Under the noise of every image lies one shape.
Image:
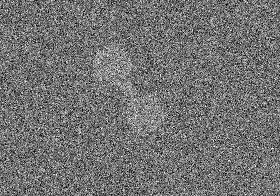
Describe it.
light dumbbell, centre
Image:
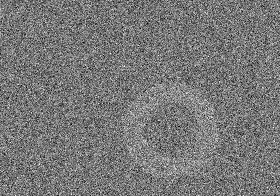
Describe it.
light ring
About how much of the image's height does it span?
half
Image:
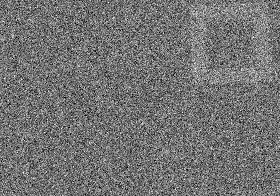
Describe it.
light square frame, top right
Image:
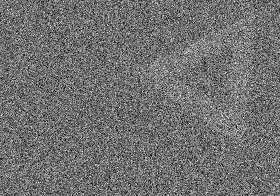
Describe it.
light triangle frame
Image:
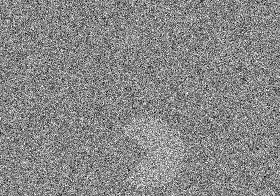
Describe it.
light disc with a wedge cut out, bottom middle
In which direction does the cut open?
left
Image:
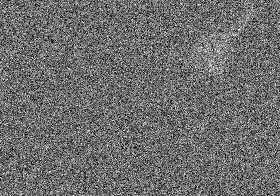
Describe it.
light lollipop, top right
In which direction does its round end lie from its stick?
down and left
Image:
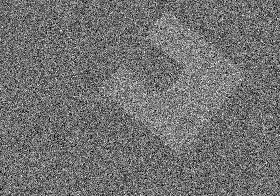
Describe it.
light square with a notch
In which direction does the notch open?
up and left
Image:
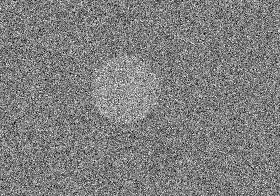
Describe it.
light disc, centre
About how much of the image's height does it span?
a third
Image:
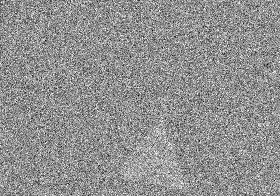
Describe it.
light triangle, bottom middle
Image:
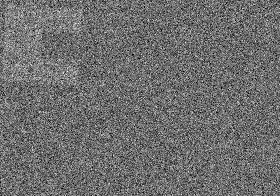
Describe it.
light square with a notch, top left
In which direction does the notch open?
right
